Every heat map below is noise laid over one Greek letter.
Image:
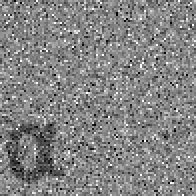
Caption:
dark alpha, bottom left
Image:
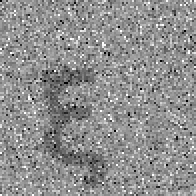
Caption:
dark xi
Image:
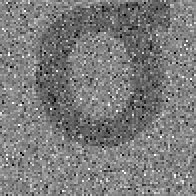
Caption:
dark sigma
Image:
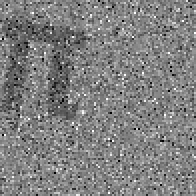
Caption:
dark pi
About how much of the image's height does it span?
half
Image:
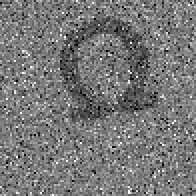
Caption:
dark omega
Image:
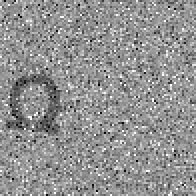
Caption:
dark omega, middle left
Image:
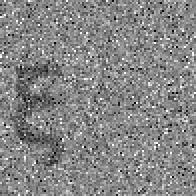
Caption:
dark xi
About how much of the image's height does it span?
half
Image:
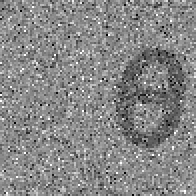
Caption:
dark theta
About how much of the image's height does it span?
half
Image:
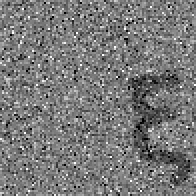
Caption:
dark xi
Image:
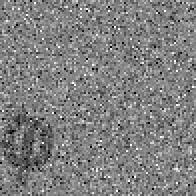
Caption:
dark phi, bottom left
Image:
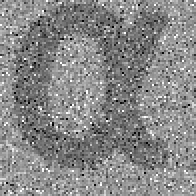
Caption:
dark alpha
